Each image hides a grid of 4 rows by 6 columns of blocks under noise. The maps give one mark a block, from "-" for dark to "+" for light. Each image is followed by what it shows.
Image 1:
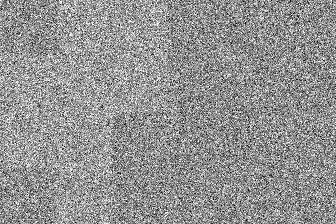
- + + - - -
+ + + - - -
+ + - - - -
- + - - - -
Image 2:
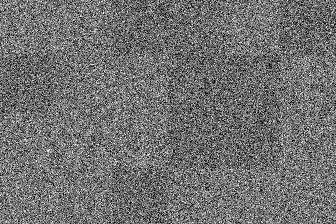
+ + - - + -
- + + - - +
+ + + - - +
+ + - + + +
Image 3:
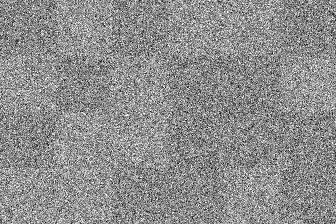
- + - + + -
+ - + - - +
- + + - - -
+ + - - + -
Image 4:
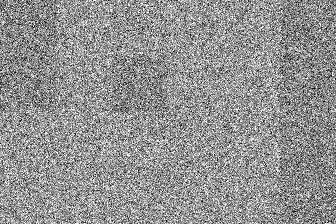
- + + + + -
- + - + + -
+ + + + + -
+ + + + + -
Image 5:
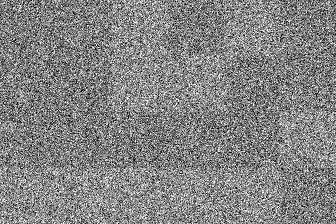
- - + - + -
- - + + - -
- - - - - +
+ + + + + -
